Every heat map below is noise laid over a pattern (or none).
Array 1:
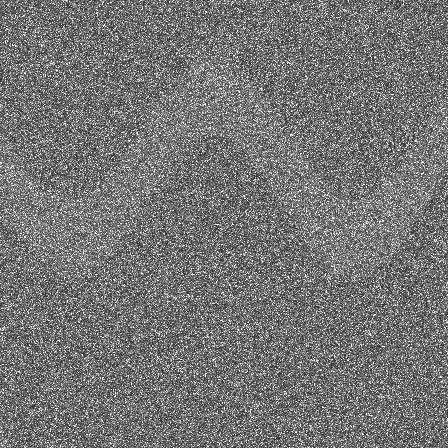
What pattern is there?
a wavy band
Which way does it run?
left to right
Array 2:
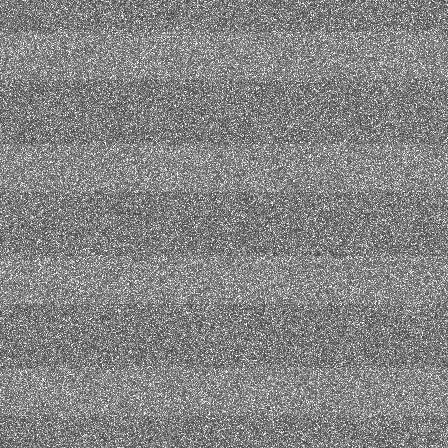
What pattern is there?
horizontal stripes
